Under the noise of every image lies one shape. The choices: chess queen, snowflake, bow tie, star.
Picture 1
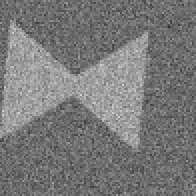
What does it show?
light bow tie
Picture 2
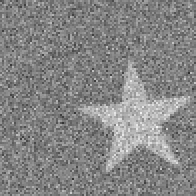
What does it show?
light star
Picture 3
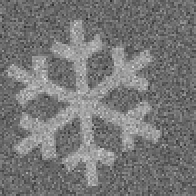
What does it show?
light snowflake
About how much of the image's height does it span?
nearly all
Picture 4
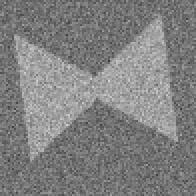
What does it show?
light bow tie
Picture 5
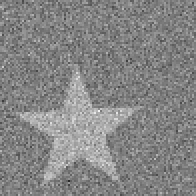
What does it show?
light star
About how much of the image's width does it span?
two thirds
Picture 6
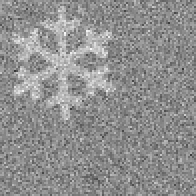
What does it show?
light snowflake
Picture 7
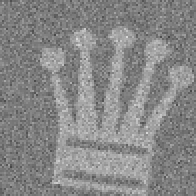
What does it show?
light chess queen
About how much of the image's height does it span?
nearly all
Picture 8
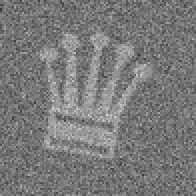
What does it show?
light chess queen
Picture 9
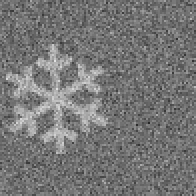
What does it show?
light snowflake
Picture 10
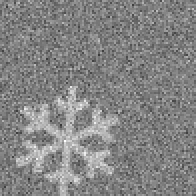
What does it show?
light snowflake
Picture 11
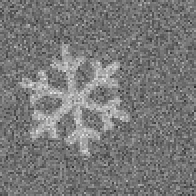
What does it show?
light snowflake
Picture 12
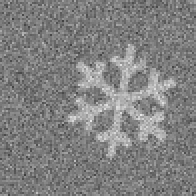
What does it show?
light snowflake
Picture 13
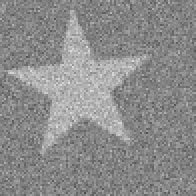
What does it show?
light star
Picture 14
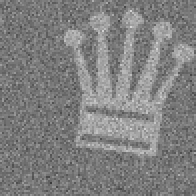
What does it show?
light chess queen
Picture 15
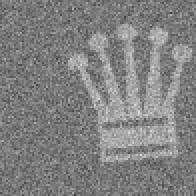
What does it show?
light chess queen
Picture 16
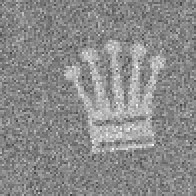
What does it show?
light chess queen
